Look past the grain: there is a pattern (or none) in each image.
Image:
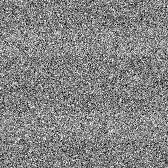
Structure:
horizontal stripes
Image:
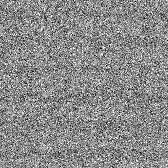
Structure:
horizontal stripes
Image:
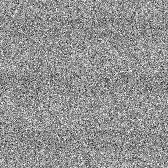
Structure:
horizontal stripes
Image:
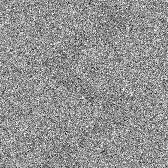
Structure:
a wavy band
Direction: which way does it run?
top to bottom
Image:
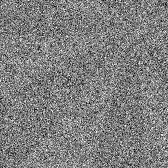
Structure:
spokes from one point
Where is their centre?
top right
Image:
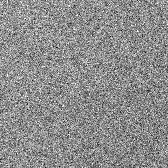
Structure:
a smooth slope
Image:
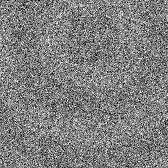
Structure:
rings round one point
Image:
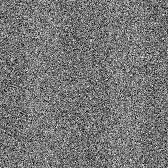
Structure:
vertical stripes
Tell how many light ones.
2
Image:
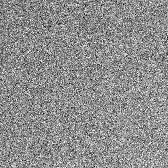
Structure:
a smooth slope
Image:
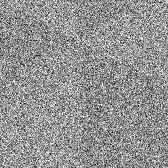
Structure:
spokes from one point
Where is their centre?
top middle
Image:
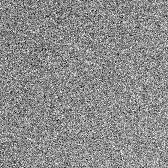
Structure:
a smooth slope
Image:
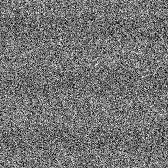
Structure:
horizontal stripes
